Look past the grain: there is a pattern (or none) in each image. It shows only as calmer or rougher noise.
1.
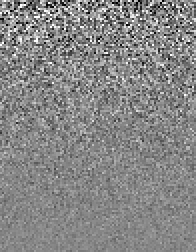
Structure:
a smooth slope
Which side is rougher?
top
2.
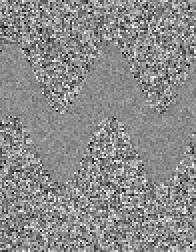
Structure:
a wavy band
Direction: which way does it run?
left to right
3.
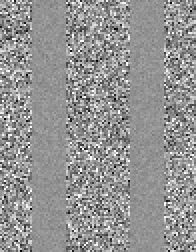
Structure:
vertical stripes
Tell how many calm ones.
2
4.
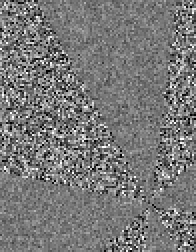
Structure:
spokes from one point
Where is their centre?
bottom right
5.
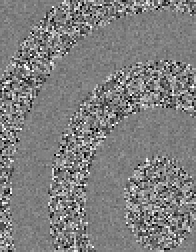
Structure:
rings round one point
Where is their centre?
bottom right
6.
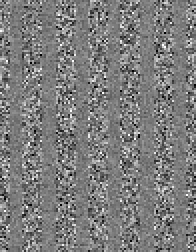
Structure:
vertical stripes
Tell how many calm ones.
6
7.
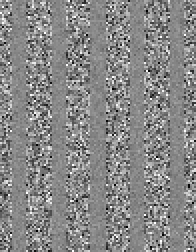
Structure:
vertical stripes
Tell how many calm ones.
5
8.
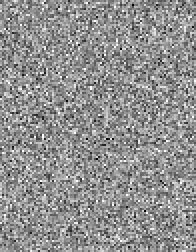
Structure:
only noise
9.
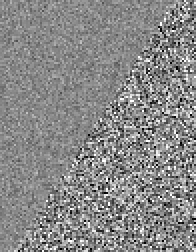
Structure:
a sharp edge
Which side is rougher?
bottom right
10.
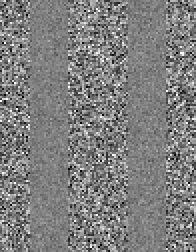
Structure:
vertical stripes
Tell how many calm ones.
2
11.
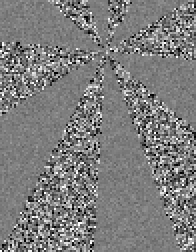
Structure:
spokes from one point
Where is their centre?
top middle
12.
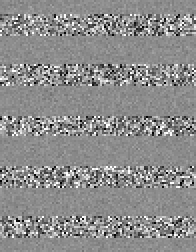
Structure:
horizontal stripes
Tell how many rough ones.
5
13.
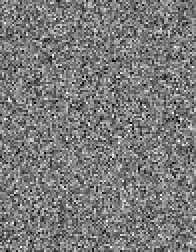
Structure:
only noise
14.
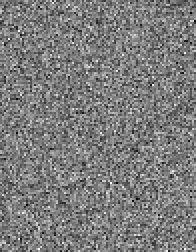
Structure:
only noise
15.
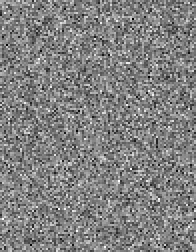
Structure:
only noise
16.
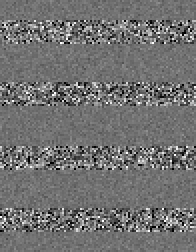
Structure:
horizontal stripes
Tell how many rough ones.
4
